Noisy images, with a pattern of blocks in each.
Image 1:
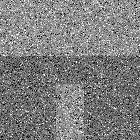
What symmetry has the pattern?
left and right mirror each other
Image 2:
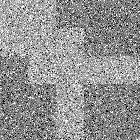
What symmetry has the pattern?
mirrored about the diagonal from the top left
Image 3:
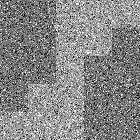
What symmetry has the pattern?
the same after a half turn
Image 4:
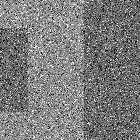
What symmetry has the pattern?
top and bottom mirror each other
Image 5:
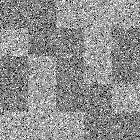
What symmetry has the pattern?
the same after a half turn
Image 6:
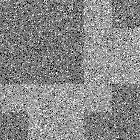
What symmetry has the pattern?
mirrored about the diagonal from the top left
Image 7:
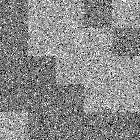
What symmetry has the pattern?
mirrored about the diagonal from the bottom left
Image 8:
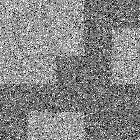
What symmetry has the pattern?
mirrored about the diagonal from the top left
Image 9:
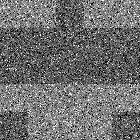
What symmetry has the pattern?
left and right mirror each other
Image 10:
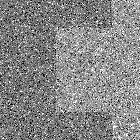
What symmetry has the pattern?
top and bottom mirror each other
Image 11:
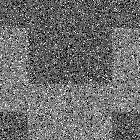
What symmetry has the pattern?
left and right mirror each other
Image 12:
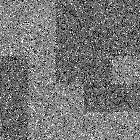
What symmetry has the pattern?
no symmetry
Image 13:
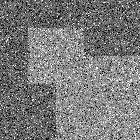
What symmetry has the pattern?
mirrored about the diagonal from the top left
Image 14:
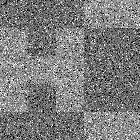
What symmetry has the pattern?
top and bottom mirror each other
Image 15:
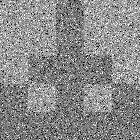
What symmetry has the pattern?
left and right mirror each other
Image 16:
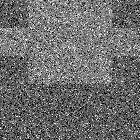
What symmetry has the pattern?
left and right mirror each other
